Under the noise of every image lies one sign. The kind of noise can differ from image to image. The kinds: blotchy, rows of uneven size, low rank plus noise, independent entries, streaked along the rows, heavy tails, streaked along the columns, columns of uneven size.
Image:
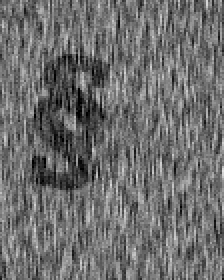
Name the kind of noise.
streaked along the columns
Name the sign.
section sign
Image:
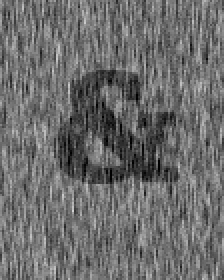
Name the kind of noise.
streaked along the columns
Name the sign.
ampersand
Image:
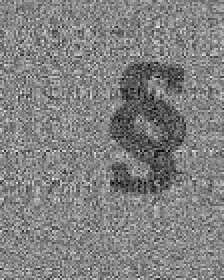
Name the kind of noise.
low rank plus noise
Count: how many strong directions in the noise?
three or four
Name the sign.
section sign
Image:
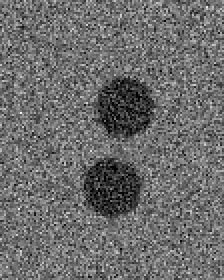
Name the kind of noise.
independent entries
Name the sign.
colon
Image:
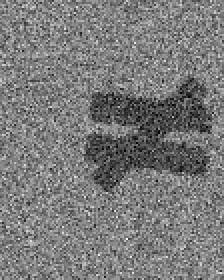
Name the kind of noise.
independent entries
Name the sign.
not-equal sign
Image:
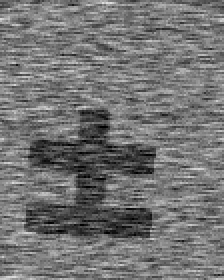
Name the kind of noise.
streaked along the rows
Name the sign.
plus-minus sign
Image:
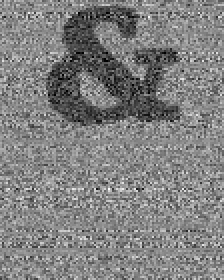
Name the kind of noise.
rows of uneven size
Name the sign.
ampersand
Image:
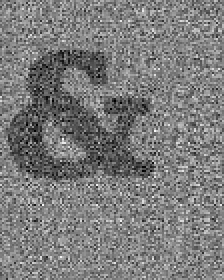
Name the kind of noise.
low rank plus noise
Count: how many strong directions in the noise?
three or four
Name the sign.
ampersand
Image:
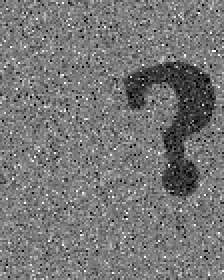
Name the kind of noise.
heavy tails
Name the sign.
question mark
